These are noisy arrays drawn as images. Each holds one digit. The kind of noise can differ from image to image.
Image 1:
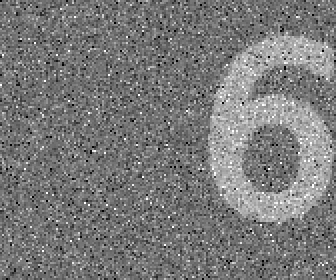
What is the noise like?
heavy tails
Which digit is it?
6
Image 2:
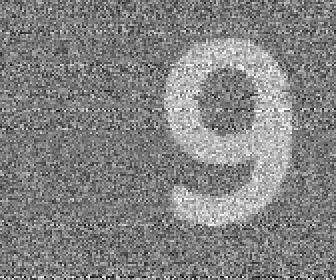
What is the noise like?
rows of uneven size
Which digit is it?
9
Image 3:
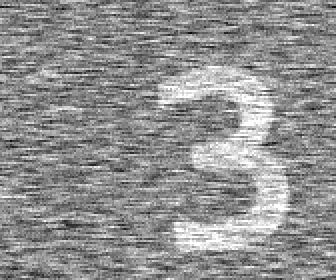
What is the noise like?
streaked along the rows
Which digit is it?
3
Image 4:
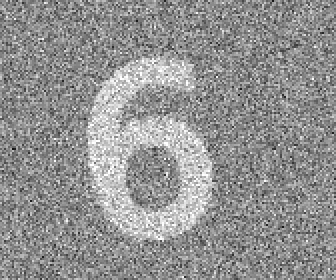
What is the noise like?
independent entries
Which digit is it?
6
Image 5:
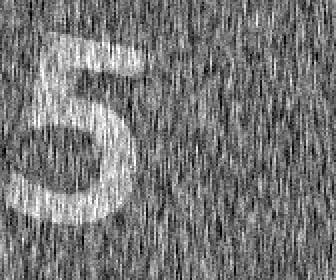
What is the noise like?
streaked along the columns
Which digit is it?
5
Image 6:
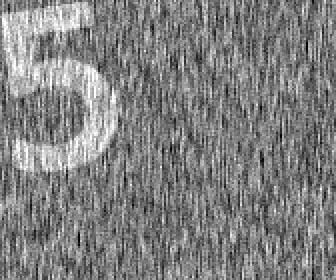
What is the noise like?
streaked along the columns
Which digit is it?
5
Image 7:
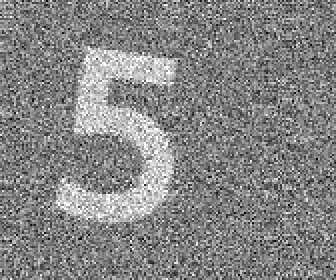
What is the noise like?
low rank plus noise
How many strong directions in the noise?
one
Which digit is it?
5
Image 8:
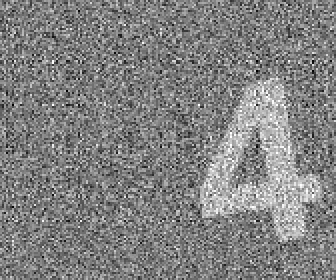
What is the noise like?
low rank plus noise
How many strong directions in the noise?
one
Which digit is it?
4
